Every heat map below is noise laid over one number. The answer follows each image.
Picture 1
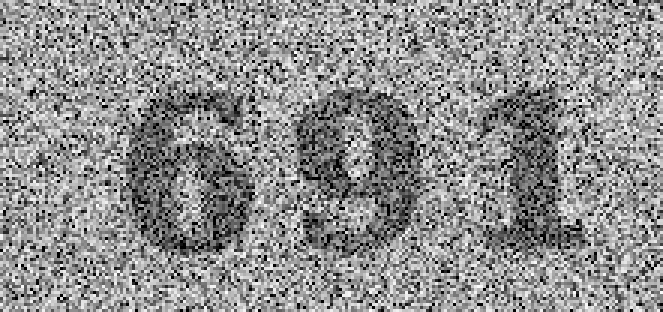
691
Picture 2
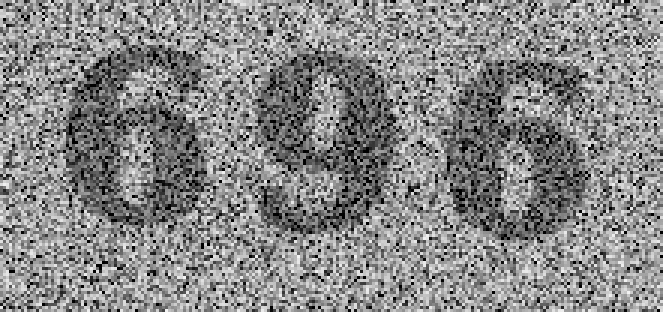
696
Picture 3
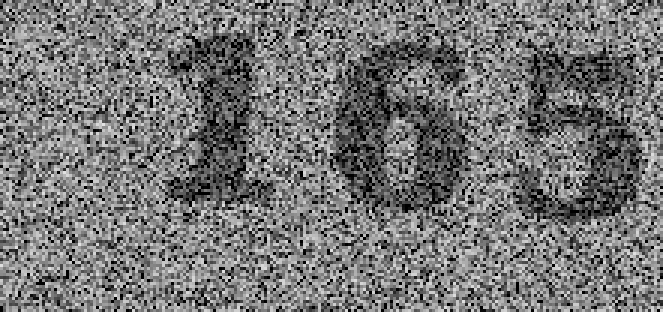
165
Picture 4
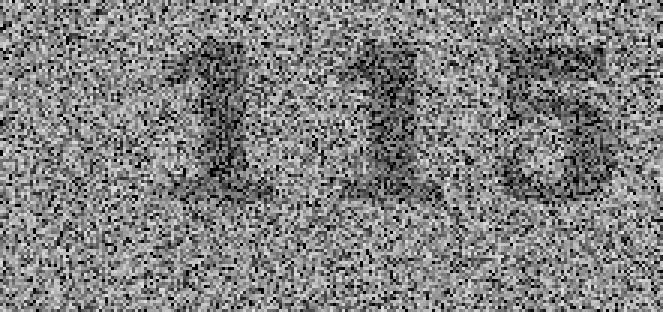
115
